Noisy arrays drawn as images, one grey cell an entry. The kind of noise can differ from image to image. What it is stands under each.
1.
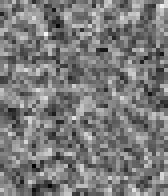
blotchy
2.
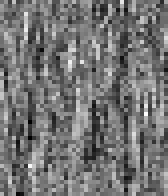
streaked along the columns
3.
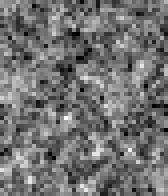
blotchy
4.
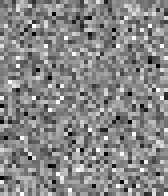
heavy tails
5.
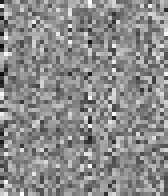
columns of uneven size
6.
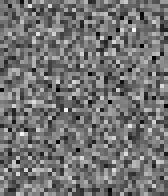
independent entries
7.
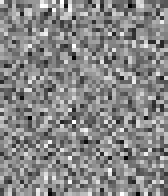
low rank plus noise
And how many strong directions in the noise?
five to eight
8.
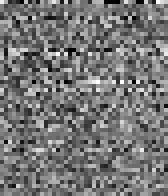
rows of uneven size
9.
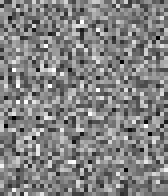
independent entries
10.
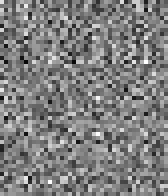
low rank plus noise
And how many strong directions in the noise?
three or four
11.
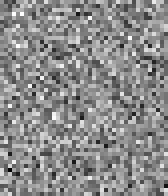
independent entries
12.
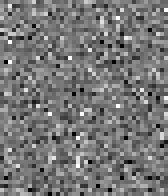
heavy tails
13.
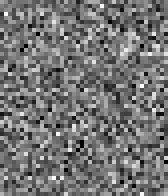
independent entries
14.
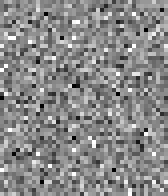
heavy tails
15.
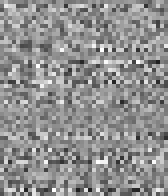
rows of uneven size
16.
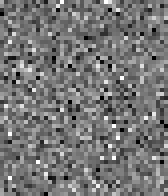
heavy tails
